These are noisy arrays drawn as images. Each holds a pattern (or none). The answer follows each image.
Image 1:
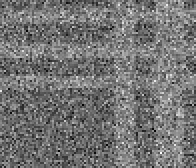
bands of rows crossing bands of columns
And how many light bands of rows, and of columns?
3 and 2
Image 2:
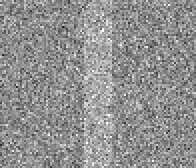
one band of columns
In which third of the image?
middle
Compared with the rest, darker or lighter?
lighter
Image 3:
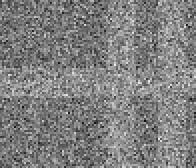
bands of rows crossing bands of columns
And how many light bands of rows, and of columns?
1 and 2
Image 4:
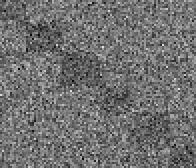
blocks along the diagonal
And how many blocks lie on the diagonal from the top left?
6
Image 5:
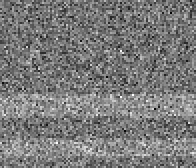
bands of rows
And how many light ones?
2
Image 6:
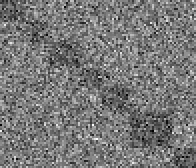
blocks along the diagonal
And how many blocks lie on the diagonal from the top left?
7
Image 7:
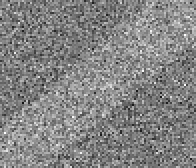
a diagonal band
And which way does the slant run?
bottom left to top right
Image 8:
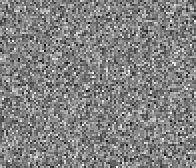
only noise
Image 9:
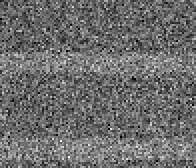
bands of rows
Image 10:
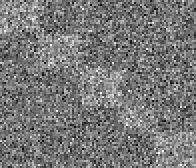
blocks along the diagonal
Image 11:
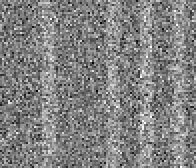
bands of columns
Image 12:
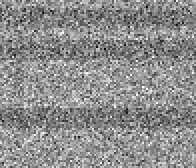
bands of rows
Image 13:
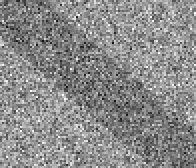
a diagonal band
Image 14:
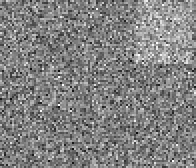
one block
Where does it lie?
top right
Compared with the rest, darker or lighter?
lighter
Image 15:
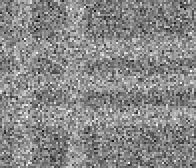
bands of rows crossing bands of columns
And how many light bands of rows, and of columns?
3 and 2
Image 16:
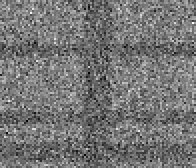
bands of rows crossing bands of columns
